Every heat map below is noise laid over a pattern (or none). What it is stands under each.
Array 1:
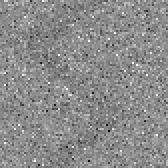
a wavy band
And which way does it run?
top to bottom
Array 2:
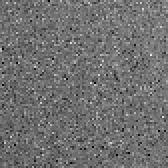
a smooth slope
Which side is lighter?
top right
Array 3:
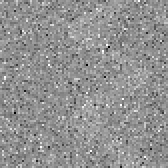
a wavy band
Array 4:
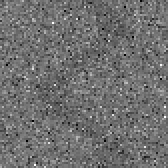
a wavy band
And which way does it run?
top to bottom
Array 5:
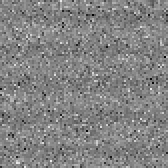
horizontal stripes
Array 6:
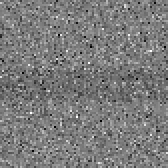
one horizontal stripe
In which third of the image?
middle
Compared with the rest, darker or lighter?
darker
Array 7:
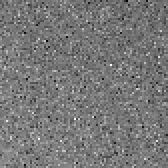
a smooth slope
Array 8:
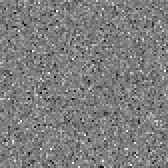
only noise
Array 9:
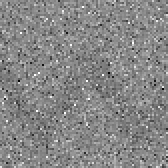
a wavy band
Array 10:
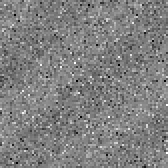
diagonal stripes
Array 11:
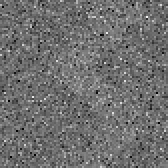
a wavy band
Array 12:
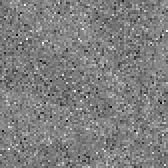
spokes from one point
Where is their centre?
bottom right
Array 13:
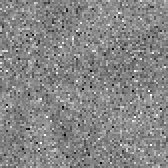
spokes from one point
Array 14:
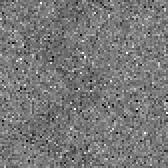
a wavy band
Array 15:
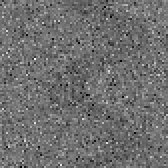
a wavy band
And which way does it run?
top to bottom
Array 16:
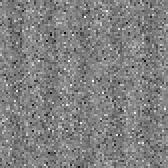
vertical stripes
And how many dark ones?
5
